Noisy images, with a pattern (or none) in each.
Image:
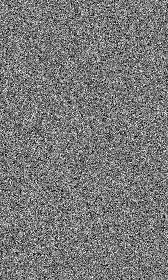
only noise
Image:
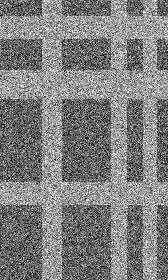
bands of rows crossing bands of columns
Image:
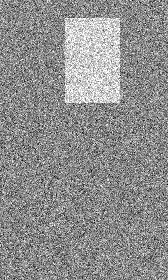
one block
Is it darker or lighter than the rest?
lighter
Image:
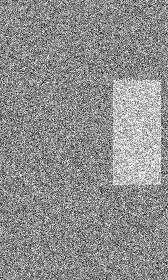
one block
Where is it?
middle right
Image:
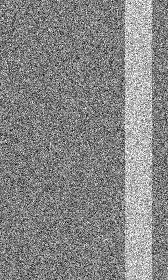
one band of columns
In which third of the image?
right
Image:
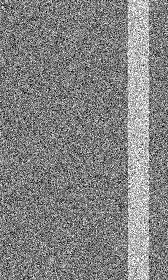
one band of columns
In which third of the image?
right
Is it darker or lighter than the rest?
lighter
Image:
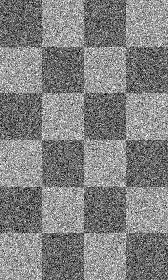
a checkerboard
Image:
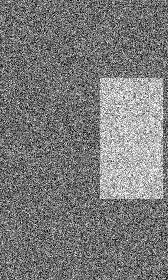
one block
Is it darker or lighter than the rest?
lighter
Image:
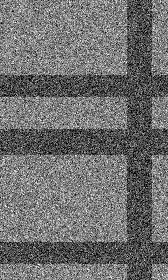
bands of rows crossing bands of columns
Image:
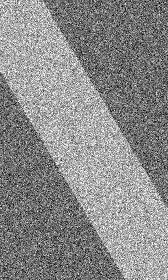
a diagonal band
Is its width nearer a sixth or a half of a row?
a half
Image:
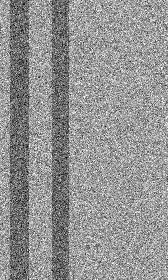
bands of columns
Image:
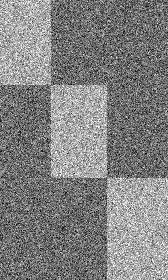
blocks along the diagonal
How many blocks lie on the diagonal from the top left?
3
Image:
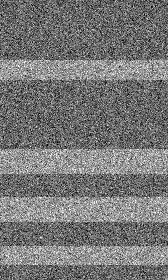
bands of rows
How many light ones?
4
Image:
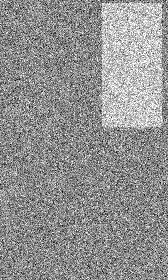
one block
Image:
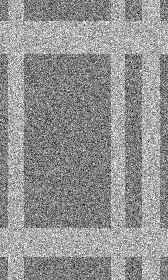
bands of rows crossing bands of columns
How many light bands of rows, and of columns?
2 and 3
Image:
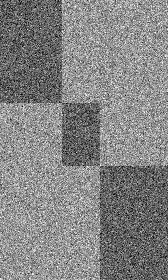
blocks along the diagonal
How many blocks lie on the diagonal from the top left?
3
